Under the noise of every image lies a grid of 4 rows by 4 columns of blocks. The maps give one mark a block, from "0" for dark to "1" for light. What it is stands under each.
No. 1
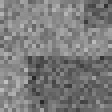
1110
1111
1000
1000
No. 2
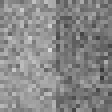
1100
1100
1100
1100
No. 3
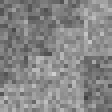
0001
0011
0110
1110
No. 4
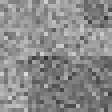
1110
1111
1000
1000
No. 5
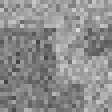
1111
0010
0011
0001
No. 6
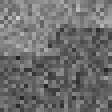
1111
1100
0000
0000
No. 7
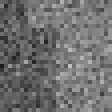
0111
0011
0011
0011
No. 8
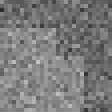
0000
1100
1110
1110
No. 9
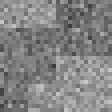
1100
0000
0011
0111
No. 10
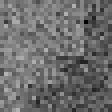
1110
1110
1100
1000
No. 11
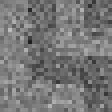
1010
1011
1000
1110
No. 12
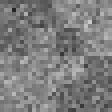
0011
0101
1110
1100
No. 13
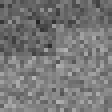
0000
0011
1111
1111
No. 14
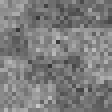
1000
0111
1001
1100
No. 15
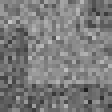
1110
0111
0111
0000
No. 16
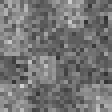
1010
1000
0100
1001
